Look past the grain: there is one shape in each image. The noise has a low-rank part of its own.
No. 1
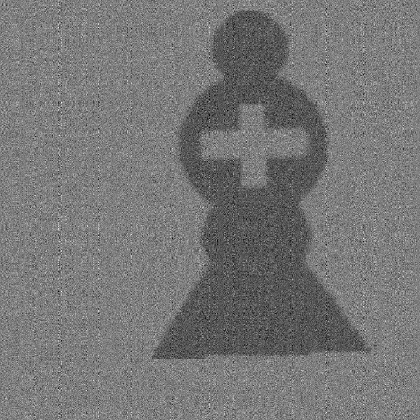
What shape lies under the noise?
chess bishop
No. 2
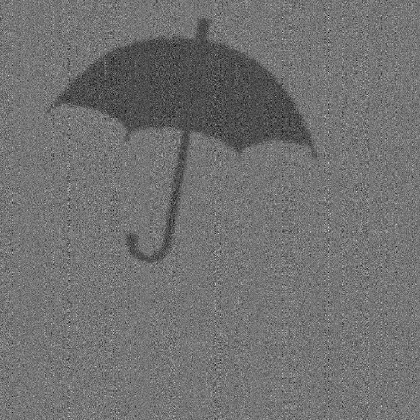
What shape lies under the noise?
umbrella
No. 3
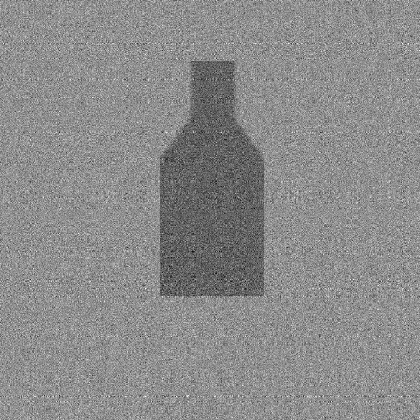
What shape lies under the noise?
bottle
